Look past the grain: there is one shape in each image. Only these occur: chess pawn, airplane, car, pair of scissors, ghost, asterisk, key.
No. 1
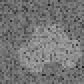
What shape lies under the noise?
car
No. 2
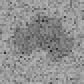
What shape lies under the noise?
car
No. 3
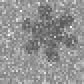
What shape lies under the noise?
asterisk
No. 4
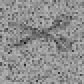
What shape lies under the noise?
pair of scissors
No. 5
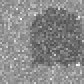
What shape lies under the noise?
ghost
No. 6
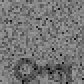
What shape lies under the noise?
key
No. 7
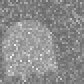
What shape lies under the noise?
ghost
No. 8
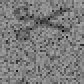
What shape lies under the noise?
pair of scissors
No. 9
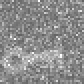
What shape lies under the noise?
key
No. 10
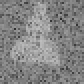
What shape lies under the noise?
chess pawn
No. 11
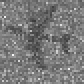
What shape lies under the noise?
airplane
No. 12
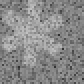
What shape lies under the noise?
asterisk
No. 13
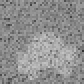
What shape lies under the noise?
car
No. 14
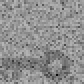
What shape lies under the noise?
key
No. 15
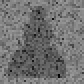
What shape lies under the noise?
chess pawn
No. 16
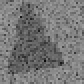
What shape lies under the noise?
chess pawn
